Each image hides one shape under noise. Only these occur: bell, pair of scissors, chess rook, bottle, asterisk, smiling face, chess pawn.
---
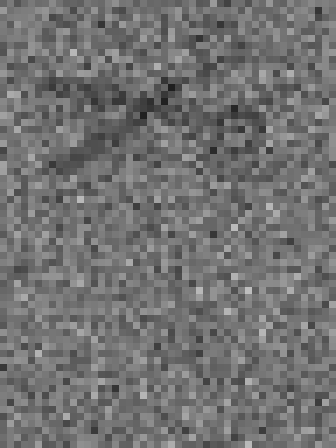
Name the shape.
pair of scissors
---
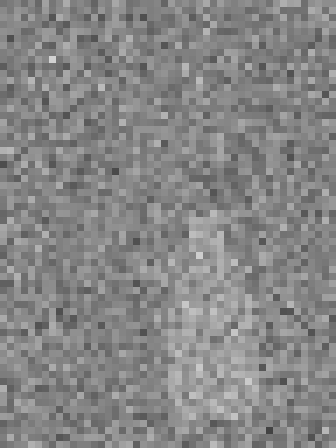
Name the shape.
bottle
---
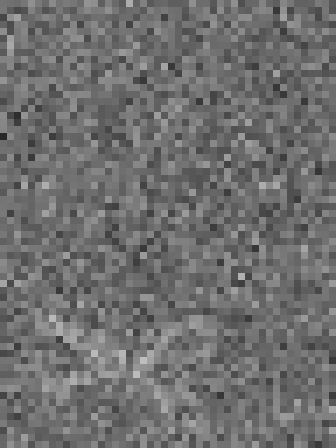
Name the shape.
pair of scissors
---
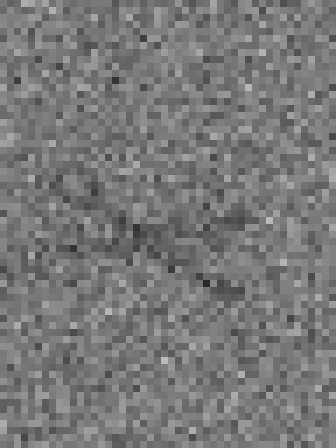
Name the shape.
pair of scissors
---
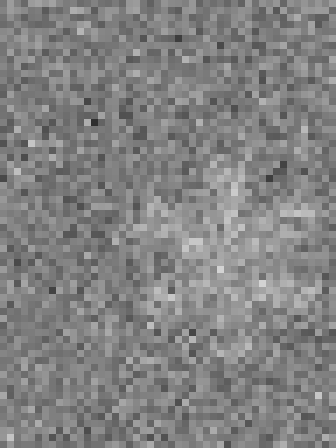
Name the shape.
asterisk
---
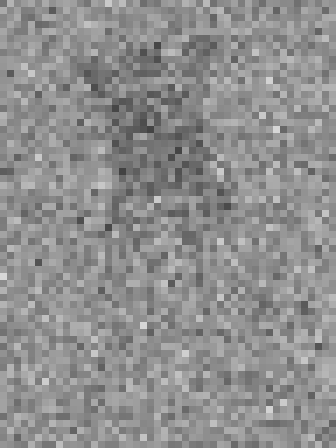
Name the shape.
chess rook
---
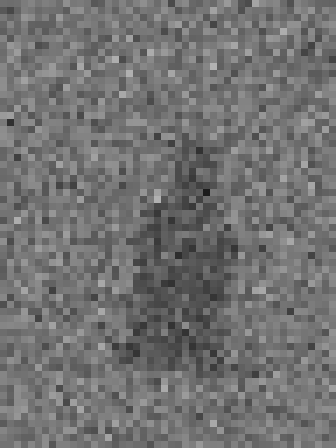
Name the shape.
bottle
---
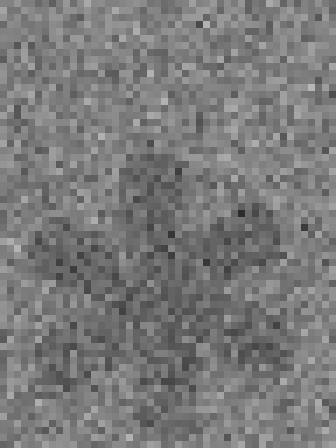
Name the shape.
asterisk
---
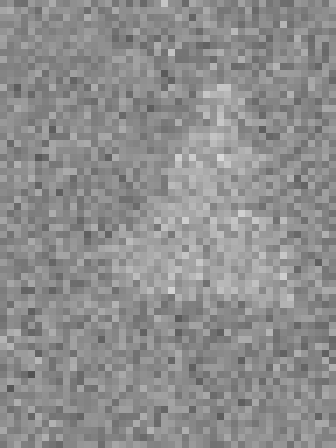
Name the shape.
chess pawn
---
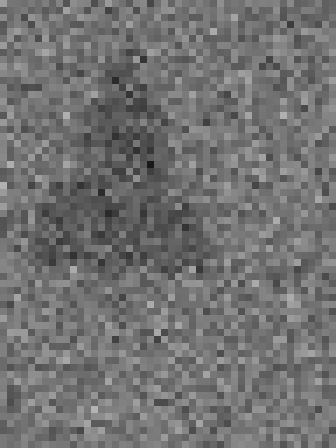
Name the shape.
chess pawn
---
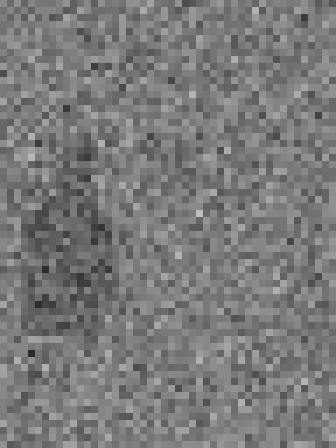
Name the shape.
bottle
